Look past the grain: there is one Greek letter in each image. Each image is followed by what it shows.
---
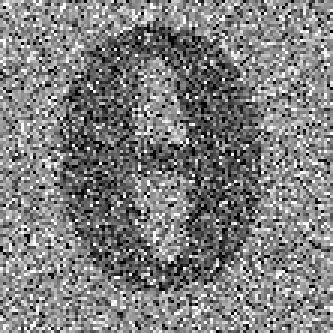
theta
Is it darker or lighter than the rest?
darker
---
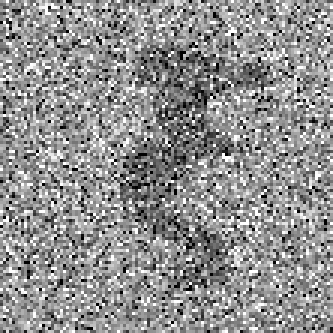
xi
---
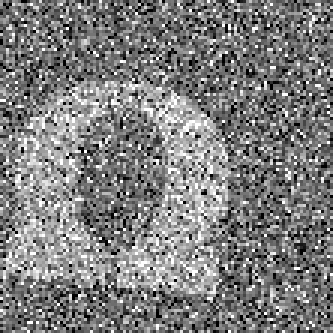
omega
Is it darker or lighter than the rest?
lighter
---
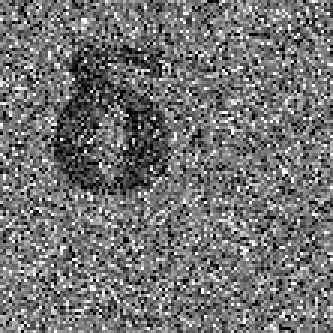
delta
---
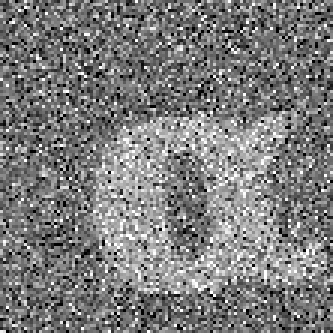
alpha
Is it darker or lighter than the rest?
lighter
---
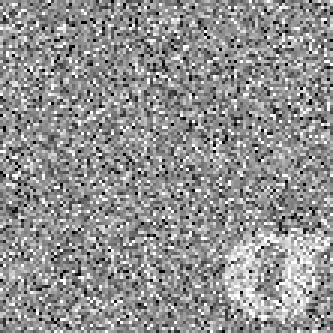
sigma
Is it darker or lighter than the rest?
lighter
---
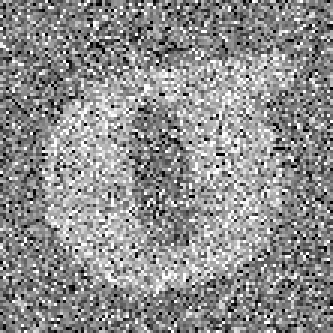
sigma
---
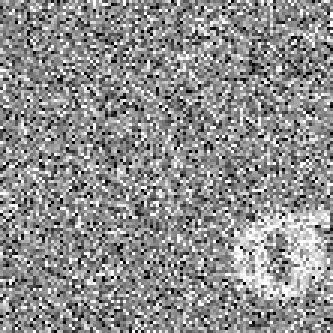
sigma
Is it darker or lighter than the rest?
lighter
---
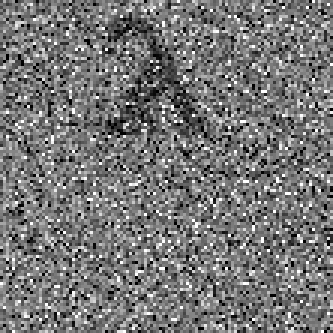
lambda
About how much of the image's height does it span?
a third
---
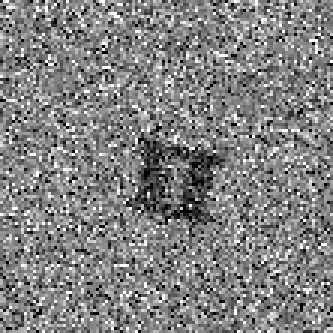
pi
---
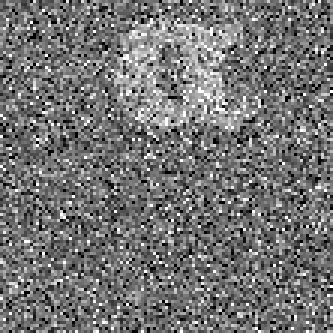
alpha
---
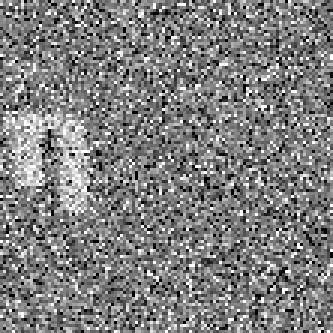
eta
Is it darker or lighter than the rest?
lighter
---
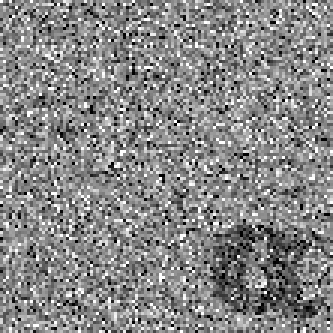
alpha
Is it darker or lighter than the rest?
darker
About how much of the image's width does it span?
a third
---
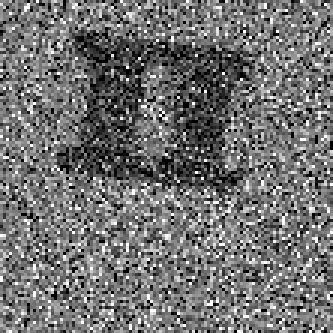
pi
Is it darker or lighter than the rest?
darker
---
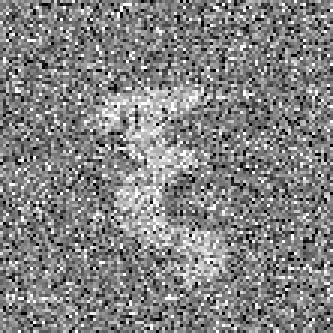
xi
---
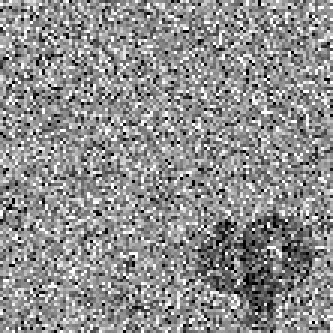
phi
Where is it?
bottom right
